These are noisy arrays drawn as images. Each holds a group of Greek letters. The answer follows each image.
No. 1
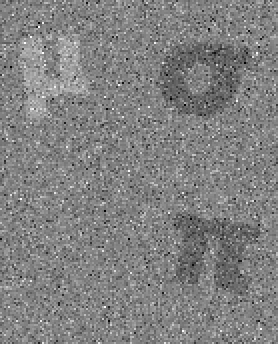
top left: light mu; top right: dark sigma; bottom right: dark pi
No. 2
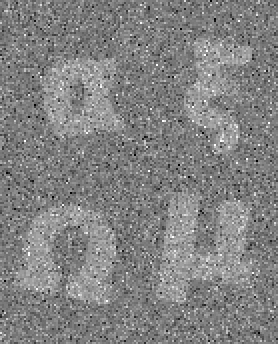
top left: light alpha; top right: light xi; bottom left: light omega; bottom right: light mu
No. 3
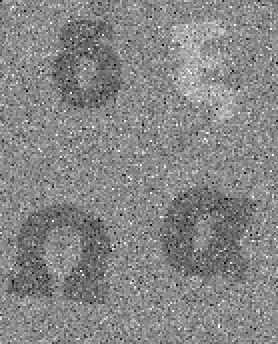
top left: dark delta; top right: light xi; bottom left: dark omega; bottom right: dark alpha
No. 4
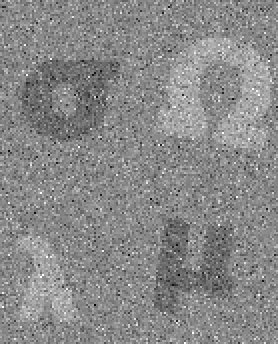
top left: dark sigma; top right: light omega; bottom left: light lambda; bottom right: dark mu
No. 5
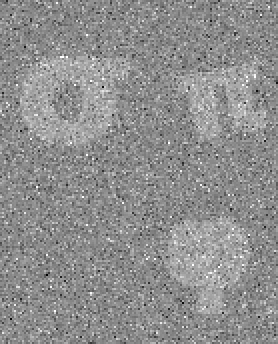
top left: light sigma; top right: light pi; bottom right: light phi
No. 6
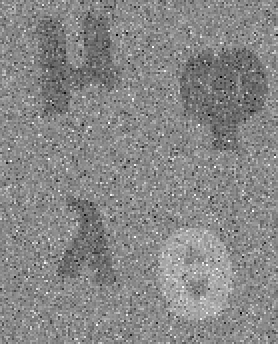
top left: dark mu; top right: dark phi; bottom left: dark lambda; bottom right: light theta
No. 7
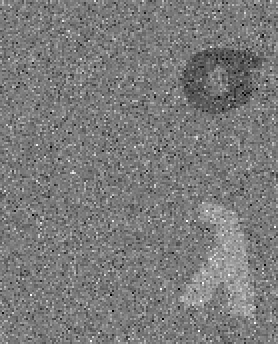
top right: dark sigma; bottom right: light lambda
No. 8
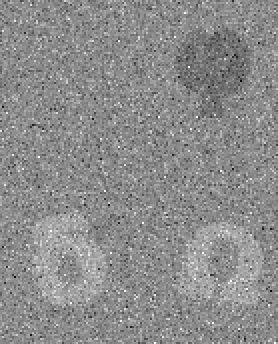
top right: dark phi; bottom left: light delta; bottom right: light omega
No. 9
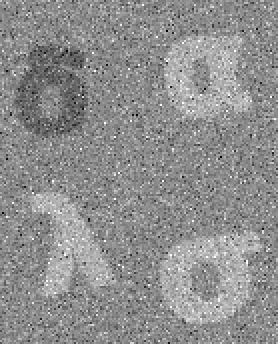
top left: dark delta; top right: light alpha; bottom left: light lambda; bottom right: light sigma
